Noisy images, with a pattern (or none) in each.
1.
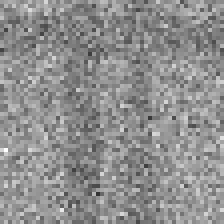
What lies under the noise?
bands of rows crossing bands of columns
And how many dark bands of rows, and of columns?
1 and 2
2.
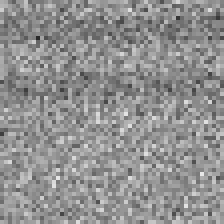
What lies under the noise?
bands of rows
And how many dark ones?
2
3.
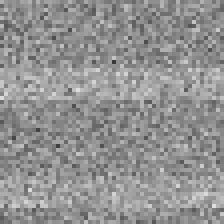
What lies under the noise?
bands of rows
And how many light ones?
2
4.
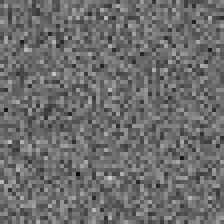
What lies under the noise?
only noise
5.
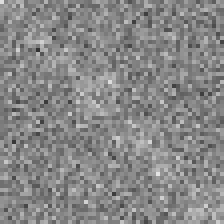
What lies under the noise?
blocks along the diagonal
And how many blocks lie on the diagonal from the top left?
7
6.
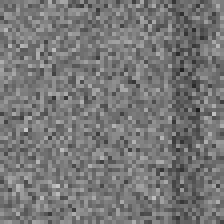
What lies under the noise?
one band of columns
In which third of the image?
right
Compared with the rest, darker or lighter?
darker
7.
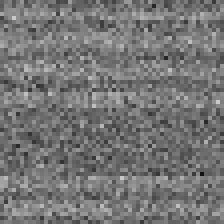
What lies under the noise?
bands of rows
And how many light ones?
6
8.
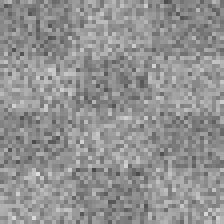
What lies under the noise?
a checkerboard
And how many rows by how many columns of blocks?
4 by 3
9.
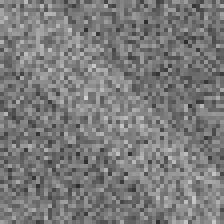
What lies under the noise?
a diagonal band
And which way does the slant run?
top left to bottom right
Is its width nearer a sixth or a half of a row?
a half
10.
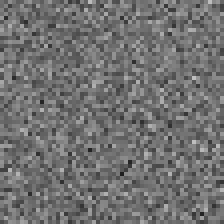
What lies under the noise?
only noise
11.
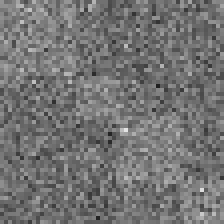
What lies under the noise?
blocks along the diagonal
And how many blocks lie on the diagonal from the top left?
4
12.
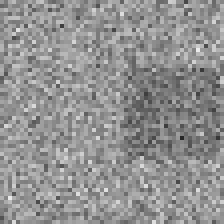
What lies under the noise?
one block
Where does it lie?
middle right
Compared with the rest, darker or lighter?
darker
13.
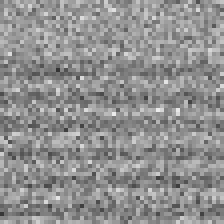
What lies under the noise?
bands of rows
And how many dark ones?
6
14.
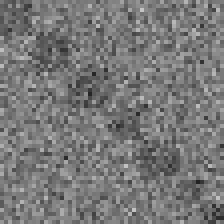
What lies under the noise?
blocks along the diagonal
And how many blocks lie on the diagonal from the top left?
7
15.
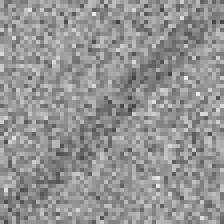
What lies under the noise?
a diagonal band
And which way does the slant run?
bottom left to top right
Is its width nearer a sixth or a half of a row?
a sixth
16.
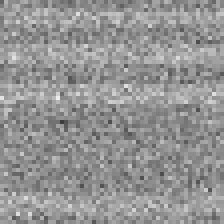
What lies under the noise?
bands of rows
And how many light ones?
4
